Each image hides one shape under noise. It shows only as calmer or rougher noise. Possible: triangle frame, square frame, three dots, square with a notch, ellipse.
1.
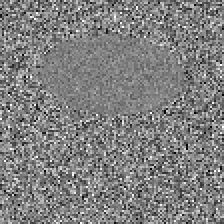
ellipse
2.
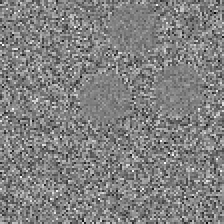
three dots
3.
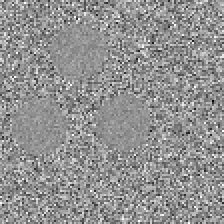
three dots
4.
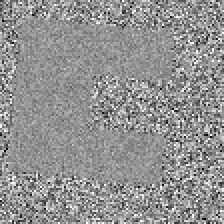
square with a notch
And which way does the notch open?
right
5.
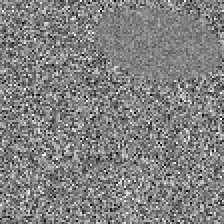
ellipse
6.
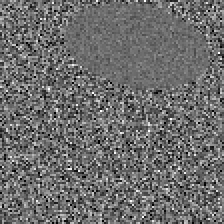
ellipse
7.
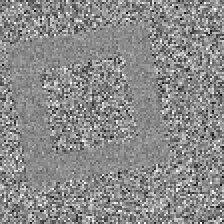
square frame
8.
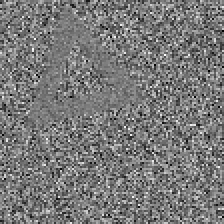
triangle frame
